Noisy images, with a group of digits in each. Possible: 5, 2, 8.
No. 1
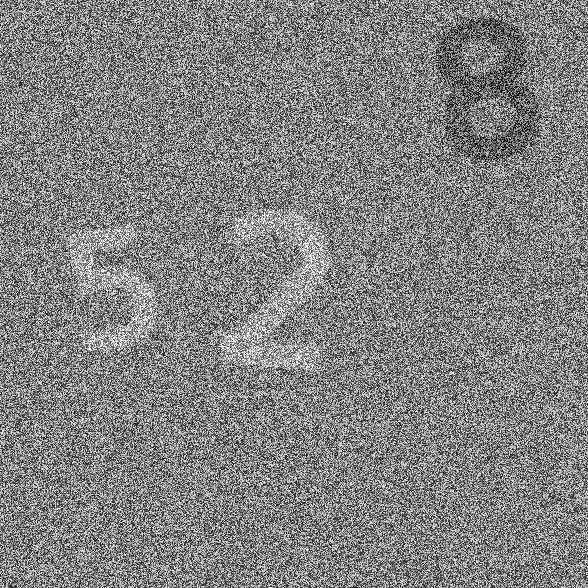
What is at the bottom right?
nothing
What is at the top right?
8
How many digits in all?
3
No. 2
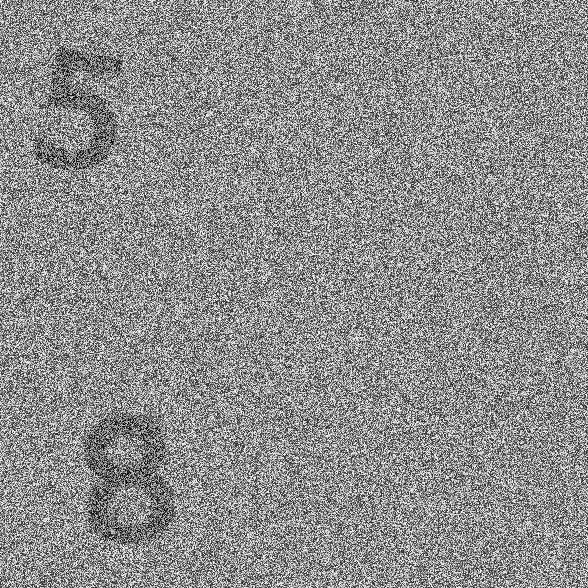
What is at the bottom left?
8
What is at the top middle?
nothing
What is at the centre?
nothing
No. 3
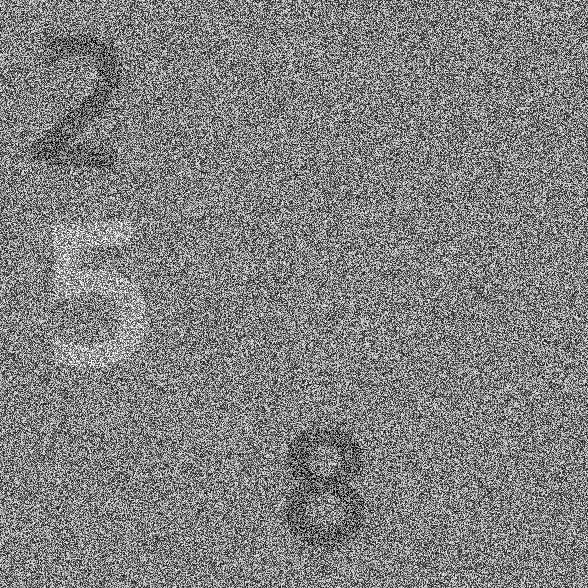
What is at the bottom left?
nothing
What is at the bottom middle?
8
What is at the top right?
nothing
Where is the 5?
middle left
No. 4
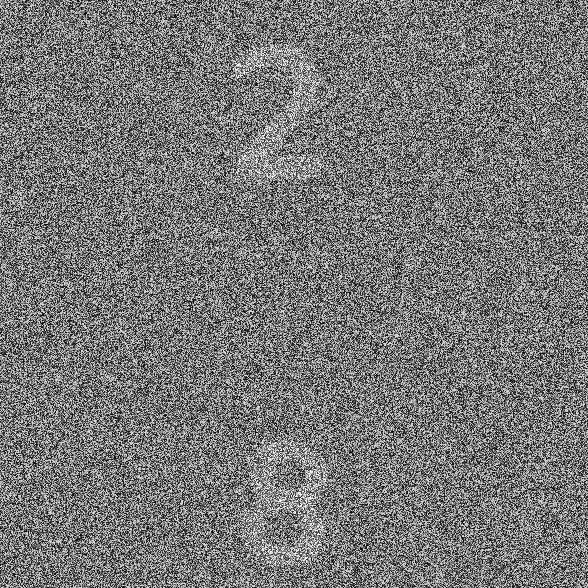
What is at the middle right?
nothing
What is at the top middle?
2
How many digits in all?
2
